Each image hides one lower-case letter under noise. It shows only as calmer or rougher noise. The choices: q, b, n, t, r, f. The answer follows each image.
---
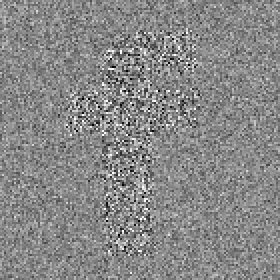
f
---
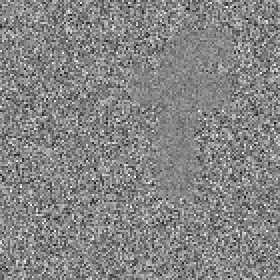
f
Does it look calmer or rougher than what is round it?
calmer
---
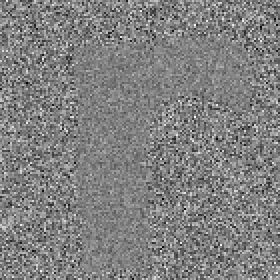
r
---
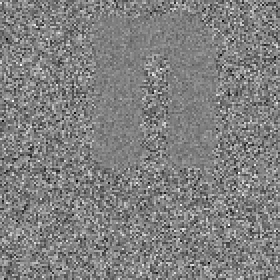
n
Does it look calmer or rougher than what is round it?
calmer
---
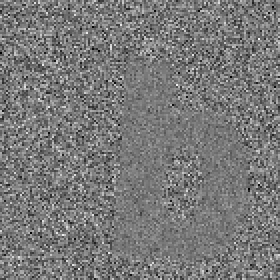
b
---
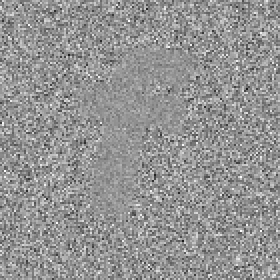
f
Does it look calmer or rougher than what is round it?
calmer
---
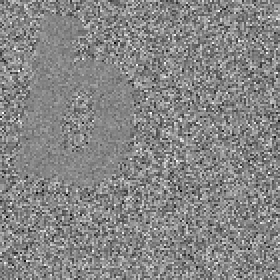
b
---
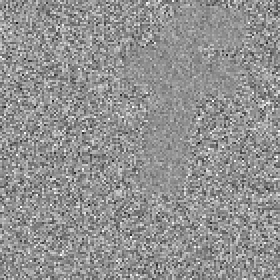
f
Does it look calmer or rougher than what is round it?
calmer
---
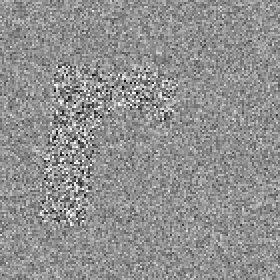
r
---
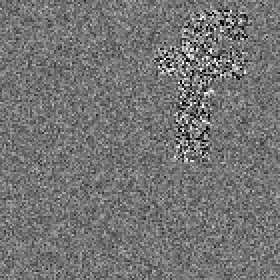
f
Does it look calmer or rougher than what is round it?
rougher
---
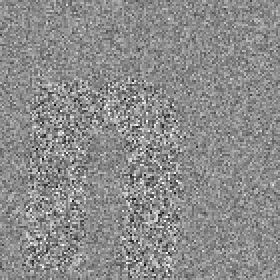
n
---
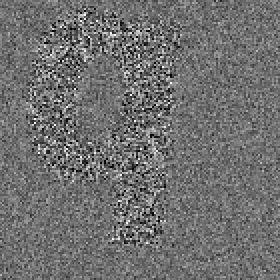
q
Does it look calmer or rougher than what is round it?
rougher
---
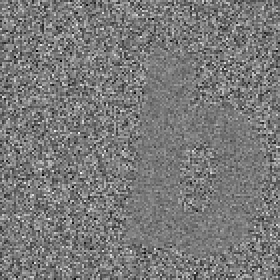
b
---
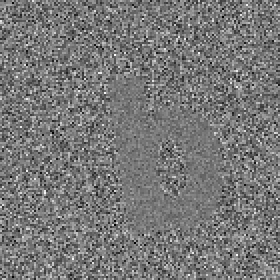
b
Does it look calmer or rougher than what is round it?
calmer
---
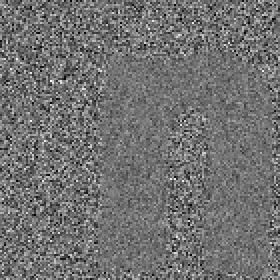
n
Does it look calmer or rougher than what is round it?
calmer
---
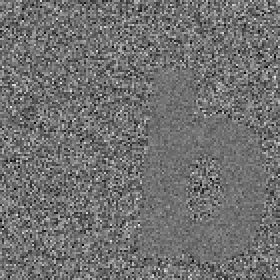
b
